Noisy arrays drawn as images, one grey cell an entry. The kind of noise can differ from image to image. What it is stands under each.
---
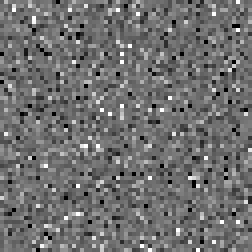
heavy tails
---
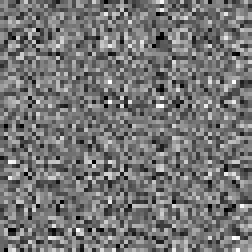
low rank plus noise
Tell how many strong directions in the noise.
three or four
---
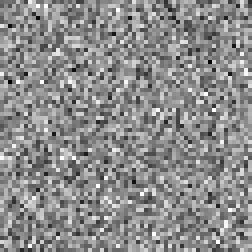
independent entries
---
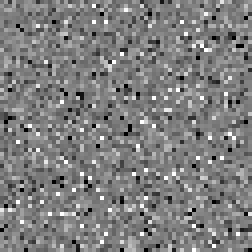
heavy tails
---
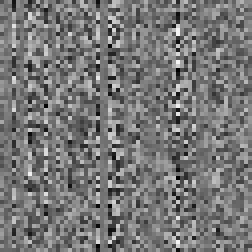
columns of uneven size
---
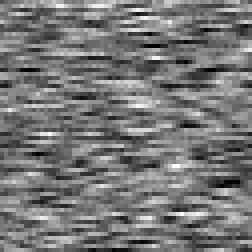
streaked along the rows
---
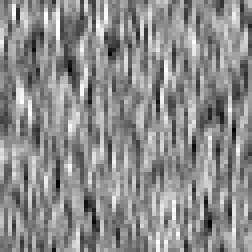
streaked along the columns
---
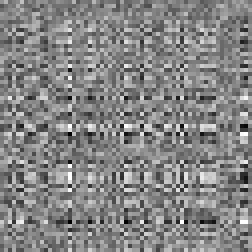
low rank plus noise
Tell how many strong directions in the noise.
one
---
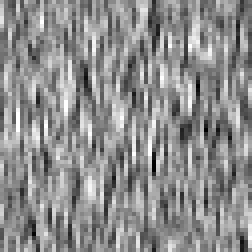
streaked along the columns
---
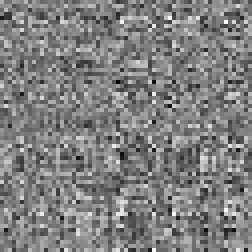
low rank plus noise
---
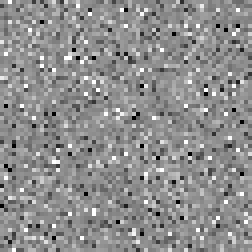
heavy tails
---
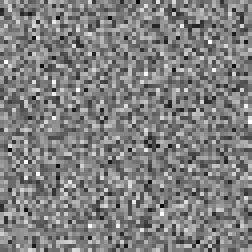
independent entries
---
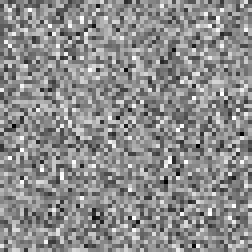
independent entries
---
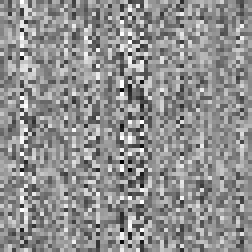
columns of uneven size
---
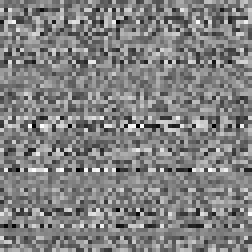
rows of uneven size
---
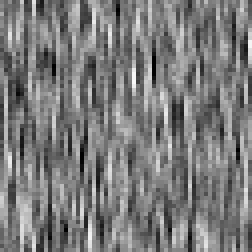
streaked along the columns
